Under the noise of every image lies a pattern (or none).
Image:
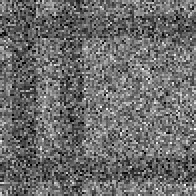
bands of rows crossing bands of columns
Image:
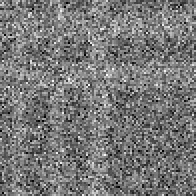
bands of rows crossing bands of columns
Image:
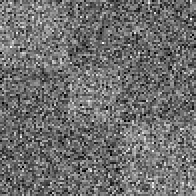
blocks along the diagonal
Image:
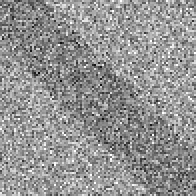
a diagonal band
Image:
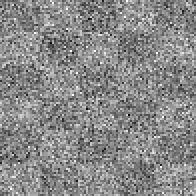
a checkerboard
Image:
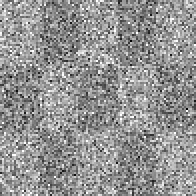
a checkerboard
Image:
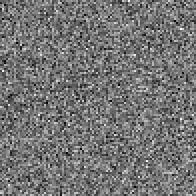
only noise
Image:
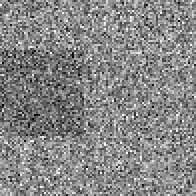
one block
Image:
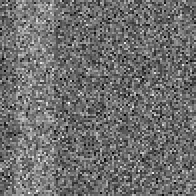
one band of columns
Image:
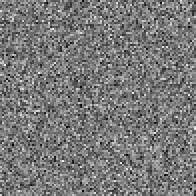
only noise
